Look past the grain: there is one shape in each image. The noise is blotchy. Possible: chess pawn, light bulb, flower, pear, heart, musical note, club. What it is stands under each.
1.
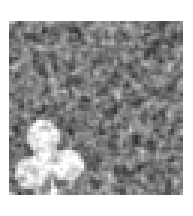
club
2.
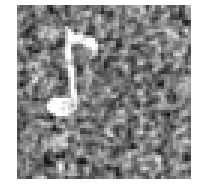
musical note
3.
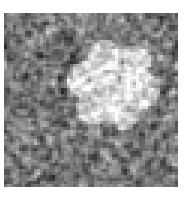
flower
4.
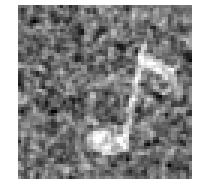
musical note
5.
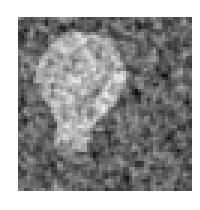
light bulb
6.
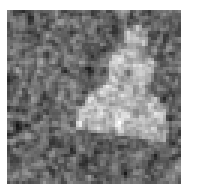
chess pawn
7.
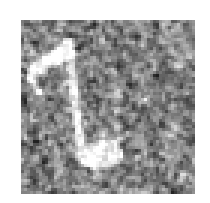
musical note
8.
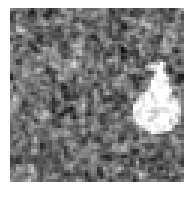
pear
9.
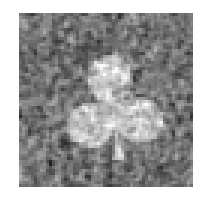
club
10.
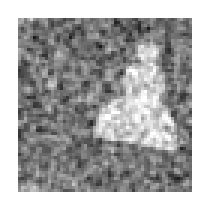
chess pawn
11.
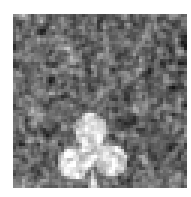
club
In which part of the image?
bottom middle
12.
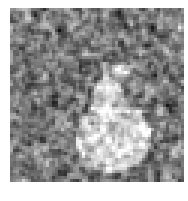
pear
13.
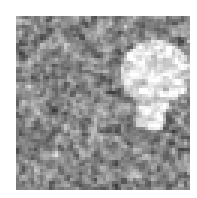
light bulb
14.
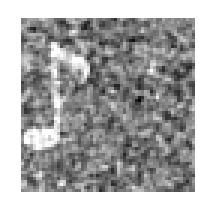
musical note
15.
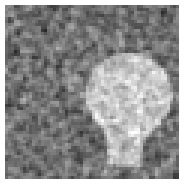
light bulb
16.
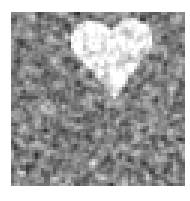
heart
